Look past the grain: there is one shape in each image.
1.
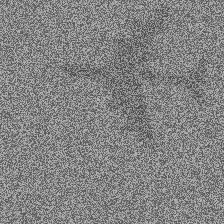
airplane
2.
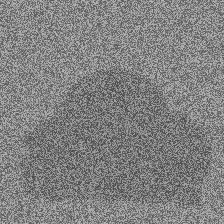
cloud
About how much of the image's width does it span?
nearly all
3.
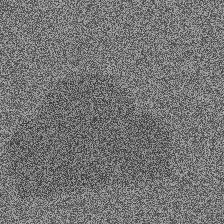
cloud
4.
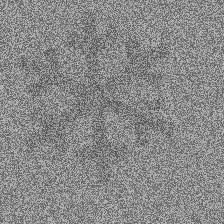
snowflake
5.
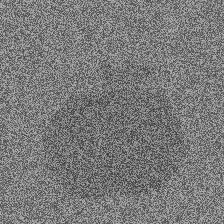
apple
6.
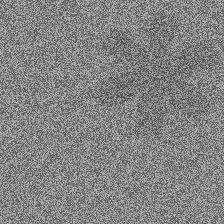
asterisk
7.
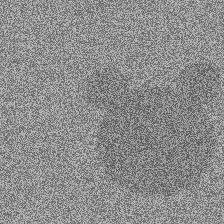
bear's head
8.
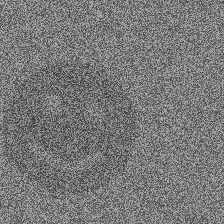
smiling face
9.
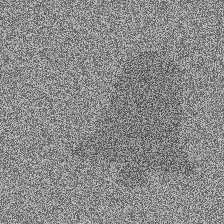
bell
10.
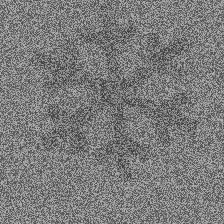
snowflake
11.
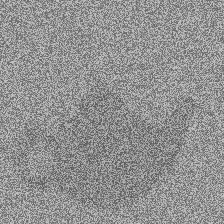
teapot
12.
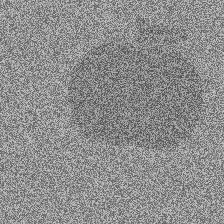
apple
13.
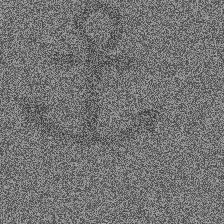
anchor
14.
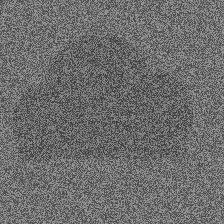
cloud
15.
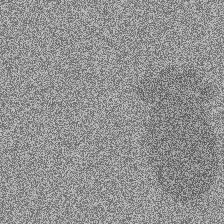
footprint
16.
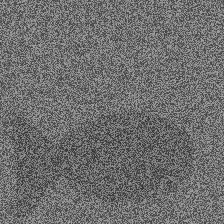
fish
